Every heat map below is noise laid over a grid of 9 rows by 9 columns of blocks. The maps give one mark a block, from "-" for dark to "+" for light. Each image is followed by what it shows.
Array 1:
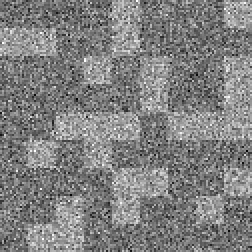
- - - - + - - - +
+ + - - + - - - -
- - - + - + - - +
- - - - - + - - +
- - + + + - + + +
- + - + - - - - -
- - - - + + - - +
- - + - + - - + -
- + + - - - - - -
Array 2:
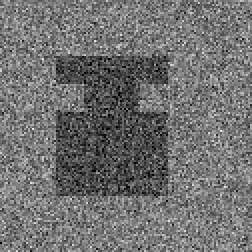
+ + + + + + + + +
+ + + + + + + + +
+ + - - - - + + +
+ + + - - + + + +
+ + - - - - + + +
+ + - - - - + + +
+ + - - - - + + +
+ + + + + + + + +
+ + + + + + + + +
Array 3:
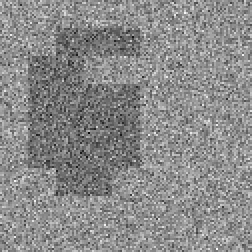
+ + + + + + + + +
+ + - - - + + + +
+ - - + + + + + +
+ - - - - + + + +
+ - - - - + + + +
+ - - - - + + + +
+ + - - + + + + +
+ + + + + + + + +
+ + + + + + + + +
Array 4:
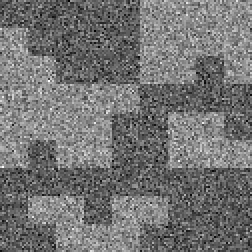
- - - - - + + + +
+ - - - - + + + +
+ + - - - + + - +
+ + + + + - - - -
+ + + + - - + + -
+ - + + - - + + +
- - - - - - - - -
- + + - + + - - -
- - + + + - - - -
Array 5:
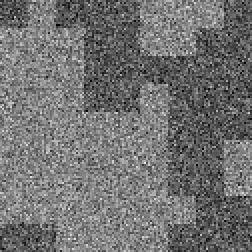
- + - - - + + + -
+ + + - - + + - -
+ + + - - - - - -
+ + + - - + - - -
+ + + + + + - - -
+ + + + + + - - +
+ + + + + + - - +
+ + + + + + + - -
- - + + + + - - -
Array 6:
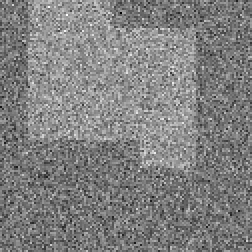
- + + + - - - - -
- + + + + + + - -
- + + + + + + - -
- + + + + + + - -
- + + + + + + - -
- - - - - + + - -
- - - - - - - - -
- - - - - - - - -
- - - - - - - - -
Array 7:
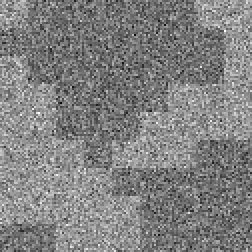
+ - - - - - - + +
- - - - - - - - +
+ - - - - - - - +
+ + - - - - + + +
+ + - - - + + + +
+ + + - + + + - -
+ + + + - - - - -
+ + + + + - - - -
- - + + + - - - -
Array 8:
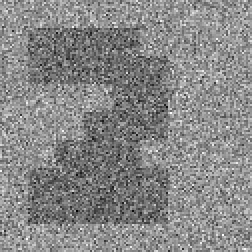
+ + + + + + + + +
+ - - - - + + + +
+ - - - - - + + +
+ + + + - - + + +
+ + + - - - + + +
+ + - - - + + + +
+ - - - - - + + +
+ - - - - - + + +
+ + + + + + + + +
